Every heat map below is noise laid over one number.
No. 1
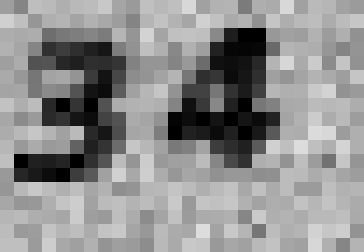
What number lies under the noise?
34
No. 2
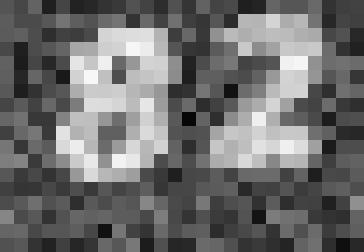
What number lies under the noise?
82
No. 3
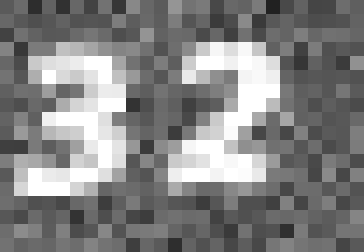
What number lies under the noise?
32
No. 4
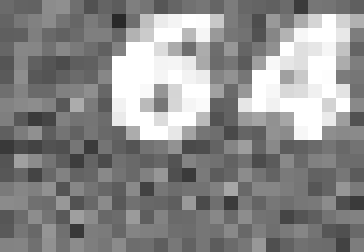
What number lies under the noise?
64
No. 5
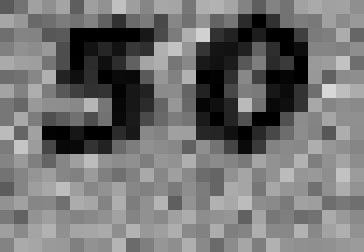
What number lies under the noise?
50
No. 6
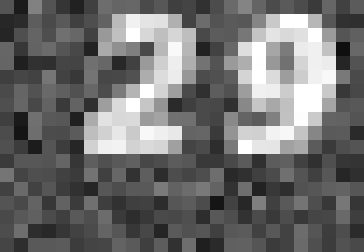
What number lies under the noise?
29
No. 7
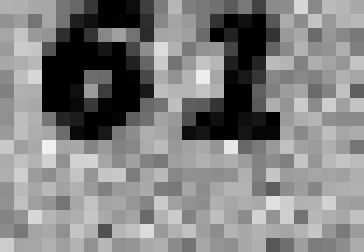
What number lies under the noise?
61
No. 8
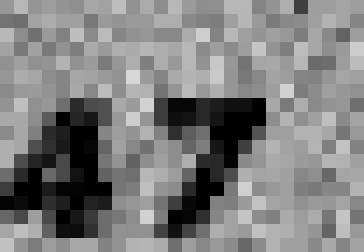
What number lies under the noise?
47
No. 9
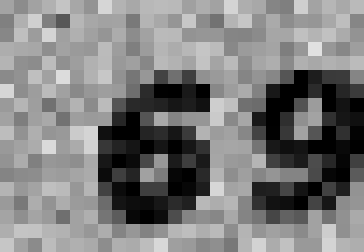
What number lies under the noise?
69
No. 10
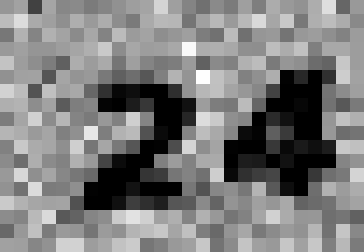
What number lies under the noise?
24
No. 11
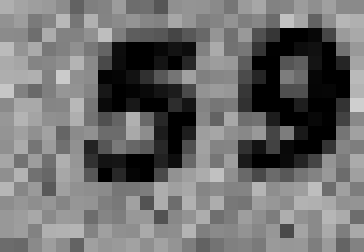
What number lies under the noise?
59
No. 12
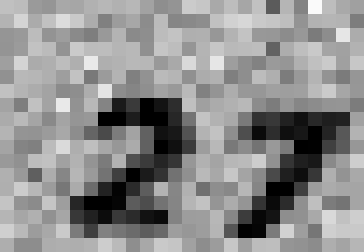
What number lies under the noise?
27
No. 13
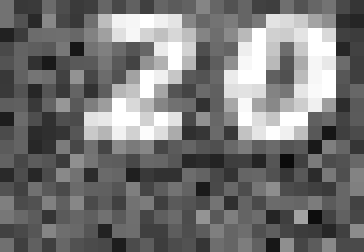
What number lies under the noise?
20
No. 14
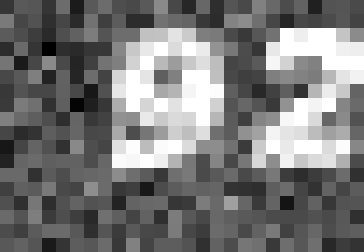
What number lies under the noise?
92
